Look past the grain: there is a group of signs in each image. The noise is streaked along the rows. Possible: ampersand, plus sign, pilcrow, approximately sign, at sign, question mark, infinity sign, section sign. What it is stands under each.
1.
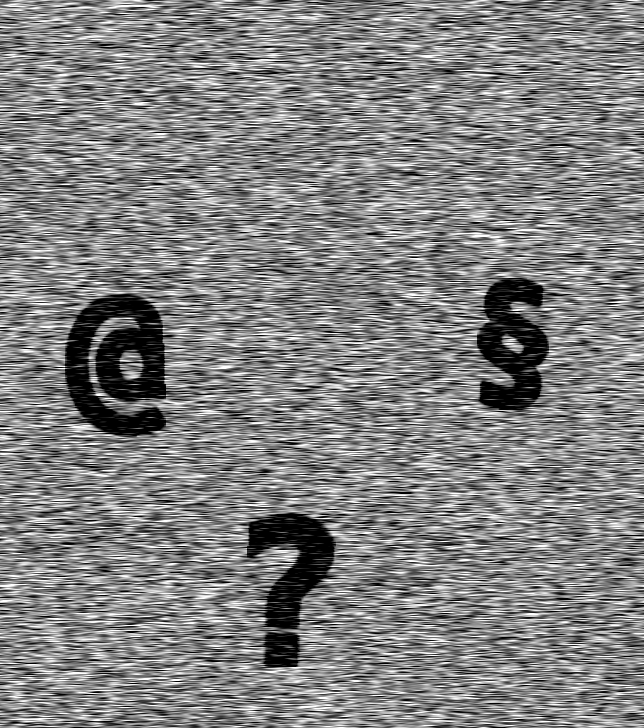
middle left: at sign; middle right: section sign; bottom middle: question mark
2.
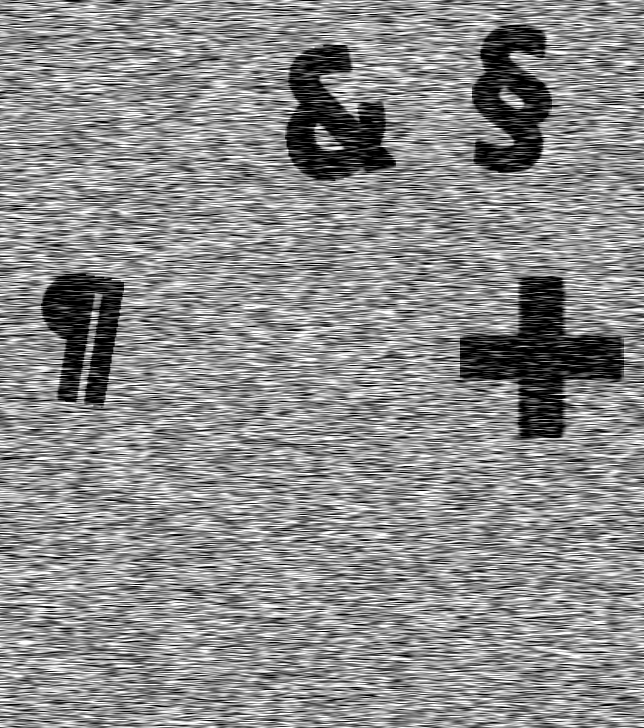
top middle: ampersand; top right: section sign; middle left: pilcrow; middle right: plus sign
